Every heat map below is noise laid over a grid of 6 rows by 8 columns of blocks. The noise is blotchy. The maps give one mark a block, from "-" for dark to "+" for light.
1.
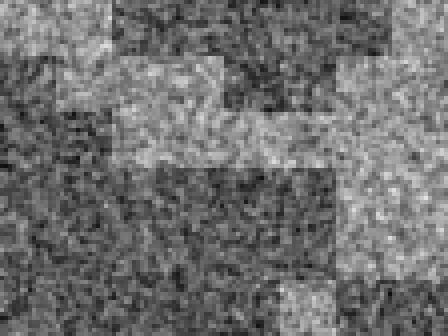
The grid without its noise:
++-----+
-+++--++
--++++++
------++
------++
-----+--
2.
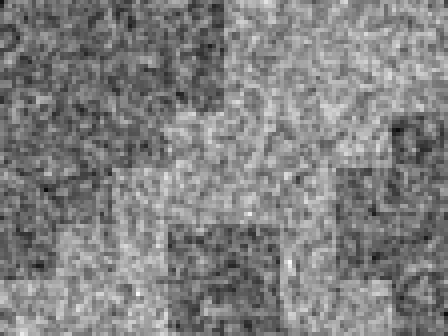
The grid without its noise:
----++++
----++++
---++++-
--++++--
-++--+--
+++--++-
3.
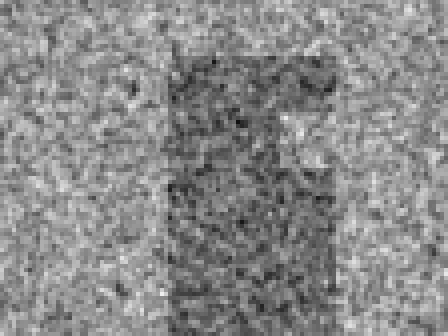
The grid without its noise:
++++++++
+++---++
+++--+++
+++---++
+++---++
+++---++
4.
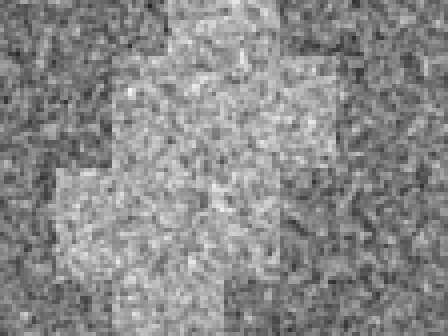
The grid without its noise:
---++---
--++++--
--++++--
-++++---
-++++---
--++----
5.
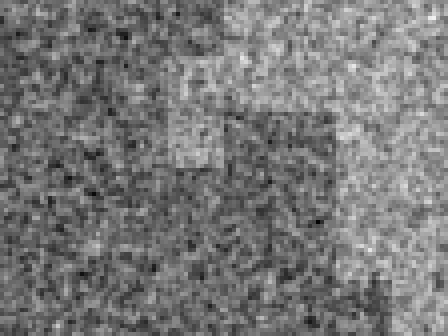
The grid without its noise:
----++++
---+++++
---+--++
------++
------++
-------+
